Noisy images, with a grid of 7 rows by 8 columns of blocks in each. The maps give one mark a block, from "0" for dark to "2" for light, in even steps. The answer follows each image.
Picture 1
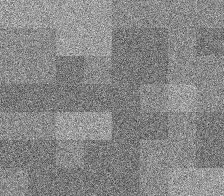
22221111
11220010
11010011
00000121
11220010
00100110
10000122
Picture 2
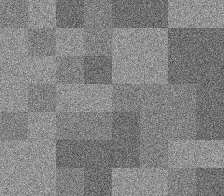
12010022
21212200
22102200
21221110
12110110
22000122
22102210
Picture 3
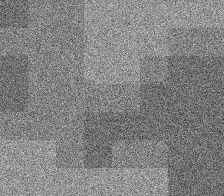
01122222
11122211
01122100
01111000
11100000
22101100
22222200
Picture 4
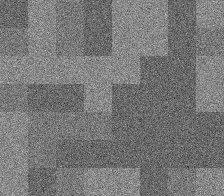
02102202
12102201
22222002
10020002
21110000
21000000
20122012
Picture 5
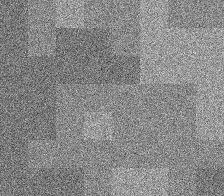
01211211
01001222
00000222
00111112
00121112
01111111
00012210
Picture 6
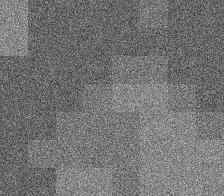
20000100
20000000
00001100
00012210
00111221
01111222
00221222
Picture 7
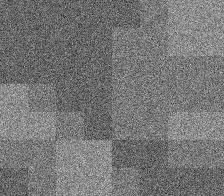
00000122
00001122
00001111
21001111
22101122
11220011
01221000
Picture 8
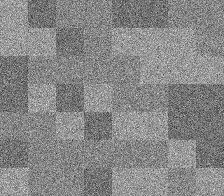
20110011
22012221
01111222
02021100
11202200
01111120
21102212
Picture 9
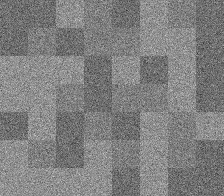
00210210
01011220
22202020
22101120
02010212
21021210
22220200
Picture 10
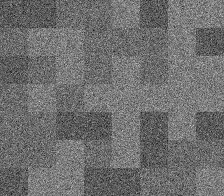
00112022
12211120
01212122
12122222
11002020
11212011
02200112
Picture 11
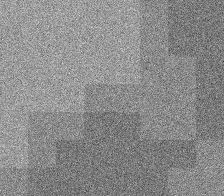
22222100
22222100
22222110
22211110
21100110
21000001
10000011
